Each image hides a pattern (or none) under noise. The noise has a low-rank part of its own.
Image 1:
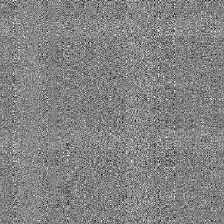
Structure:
bands of rows crossing bands of columns
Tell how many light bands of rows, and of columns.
2 and 2
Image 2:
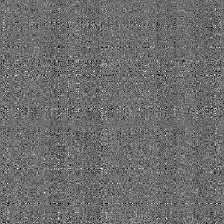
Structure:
bands of columns
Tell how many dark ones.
4
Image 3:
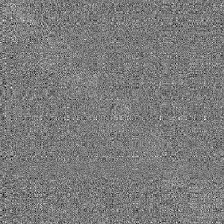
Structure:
blocks along the diagonal
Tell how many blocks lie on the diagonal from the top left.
7
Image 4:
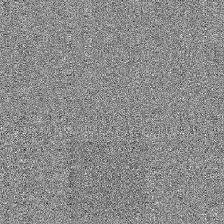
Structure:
one block
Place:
bottom middle
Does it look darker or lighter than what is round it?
darker
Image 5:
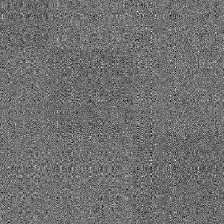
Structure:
blocks along the diagonal
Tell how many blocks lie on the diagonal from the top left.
3
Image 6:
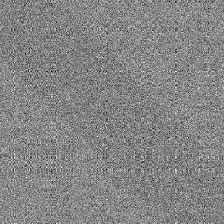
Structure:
a diagonal band
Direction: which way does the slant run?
top left to bottom right
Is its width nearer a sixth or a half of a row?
a half
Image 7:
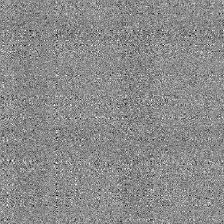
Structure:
bands of rows crossing bands of columns
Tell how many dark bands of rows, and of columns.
2 and 2
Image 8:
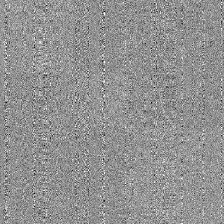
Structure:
blocks along the diagonal
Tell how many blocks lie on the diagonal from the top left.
3
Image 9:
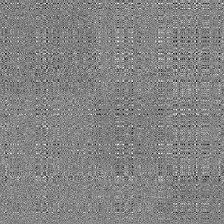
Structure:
blocks along the diagonal
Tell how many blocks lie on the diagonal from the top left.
3
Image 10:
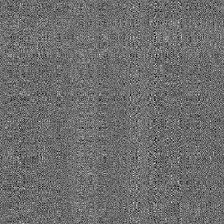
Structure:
bands of rows crossing bands of columns
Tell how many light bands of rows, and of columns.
1 and 2
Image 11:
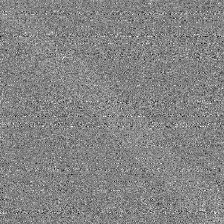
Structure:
a diagonal band
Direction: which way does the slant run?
top left to bottom right
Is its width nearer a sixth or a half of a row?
a sixth
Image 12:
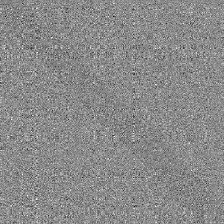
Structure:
a diagonal band
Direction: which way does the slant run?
top left to bottom right
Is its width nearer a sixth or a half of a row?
a sixth
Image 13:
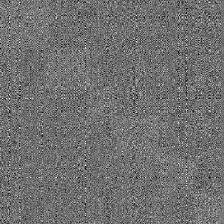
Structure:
blocks along the diagonal
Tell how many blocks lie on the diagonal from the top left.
6
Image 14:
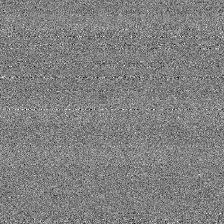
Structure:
bands of rows
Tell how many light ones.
3
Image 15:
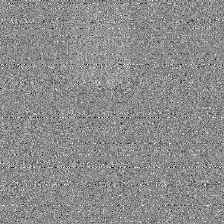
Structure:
one block
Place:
top middle
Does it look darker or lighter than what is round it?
lighter
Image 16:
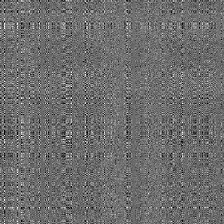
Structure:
bands of rows crossing bands of columns
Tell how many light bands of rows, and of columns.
2 and 3
